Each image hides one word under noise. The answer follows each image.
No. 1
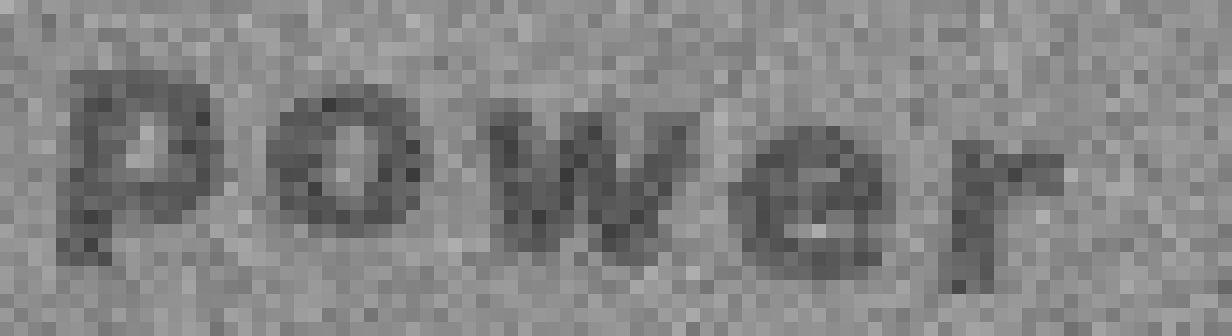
power
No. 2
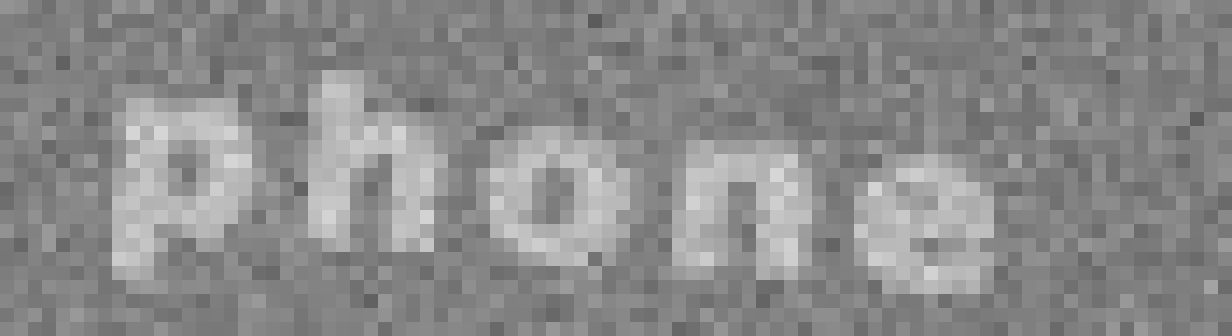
phone
